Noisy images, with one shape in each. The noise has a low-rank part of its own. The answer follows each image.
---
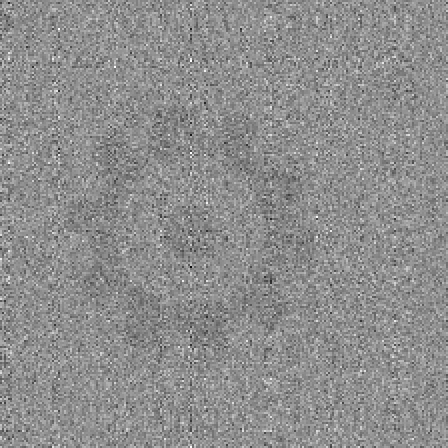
gear
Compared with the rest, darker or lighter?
darker
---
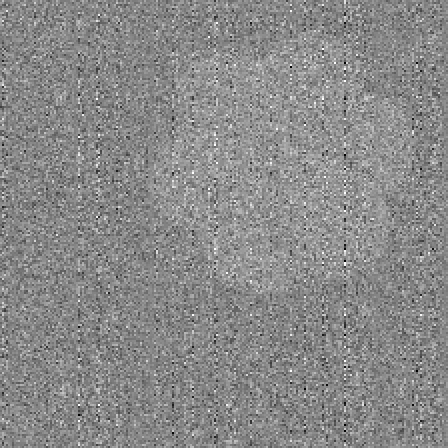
flower
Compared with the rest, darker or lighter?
lighter
